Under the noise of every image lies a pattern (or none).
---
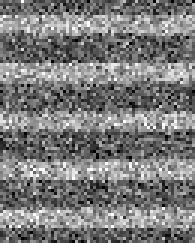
horizontal stripes
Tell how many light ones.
5
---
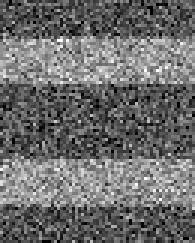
horizontal stripes
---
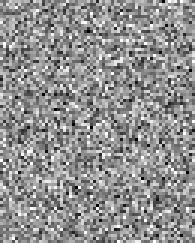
only noise
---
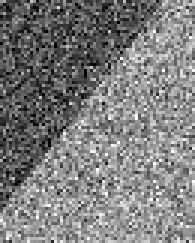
a sharp edge
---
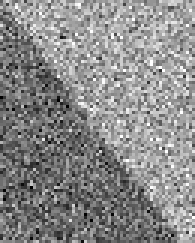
a sharp edge
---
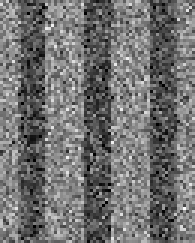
vertical stripes
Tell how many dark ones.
3
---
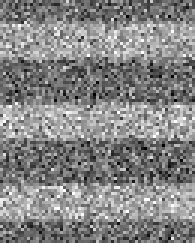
horizontal stripes
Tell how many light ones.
3
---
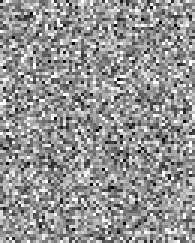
only noise
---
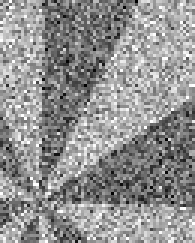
spokes from one point
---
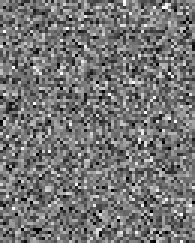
only noise
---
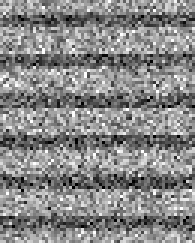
horizontal stripes
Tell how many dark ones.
6
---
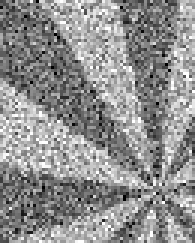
spokes from one point
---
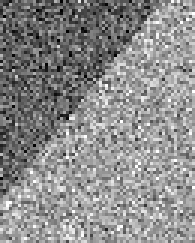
a sharp edge
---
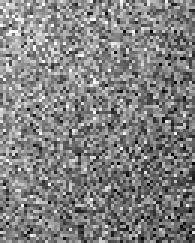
a smooth slope
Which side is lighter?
top left
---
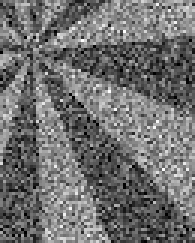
spokes from one point
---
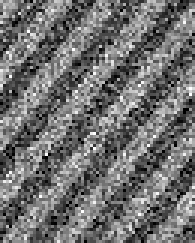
diagonal stripes
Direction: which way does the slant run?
bottom left to top right
